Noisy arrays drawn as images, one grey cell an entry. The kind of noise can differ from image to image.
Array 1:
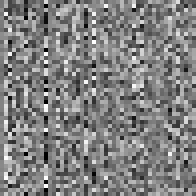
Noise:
columns of uneven size
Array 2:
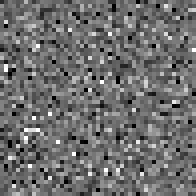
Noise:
heavy tails
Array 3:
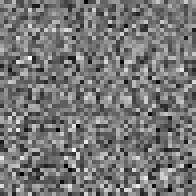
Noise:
low rank plus noise
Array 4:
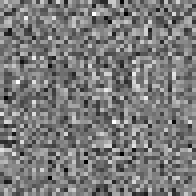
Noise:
low rank plus noise
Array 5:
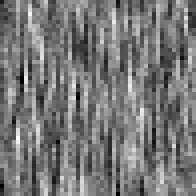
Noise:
streaked along the columns
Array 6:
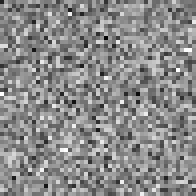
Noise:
independent entries
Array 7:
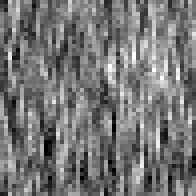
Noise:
streaked along the columns
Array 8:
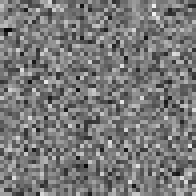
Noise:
independent entries
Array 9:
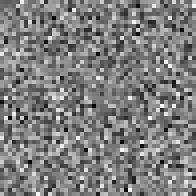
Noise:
independent entries
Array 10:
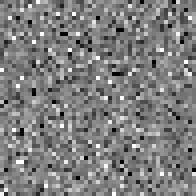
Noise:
heavy tails
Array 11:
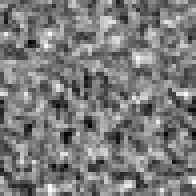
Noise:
blotchy
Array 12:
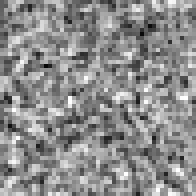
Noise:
blotchy
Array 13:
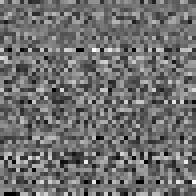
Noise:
rows of uneven size
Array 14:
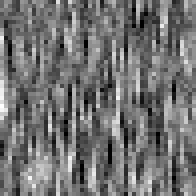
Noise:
streaked along the columns
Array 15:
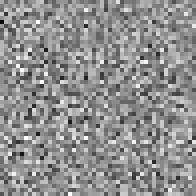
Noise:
low rank plus noise
